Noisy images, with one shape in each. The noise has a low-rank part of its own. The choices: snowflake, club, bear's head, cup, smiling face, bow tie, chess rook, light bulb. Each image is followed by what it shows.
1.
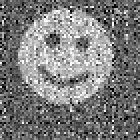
light smiling face
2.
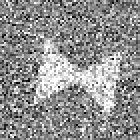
light bow tie
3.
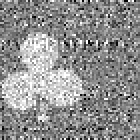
light club
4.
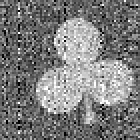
light club
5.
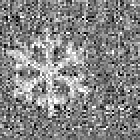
light snowflake
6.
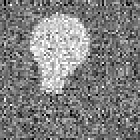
light light bulb
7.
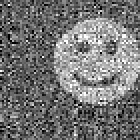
light smiling face
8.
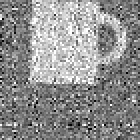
light cup
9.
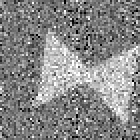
light bow tie
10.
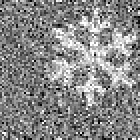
light snowflake
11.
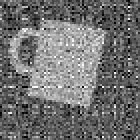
light cup
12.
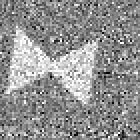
light bow tie
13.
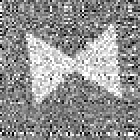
light bow tie
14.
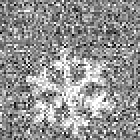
light snowflake
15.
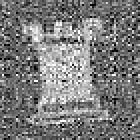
light chess rook
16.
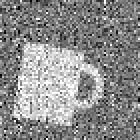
light cup
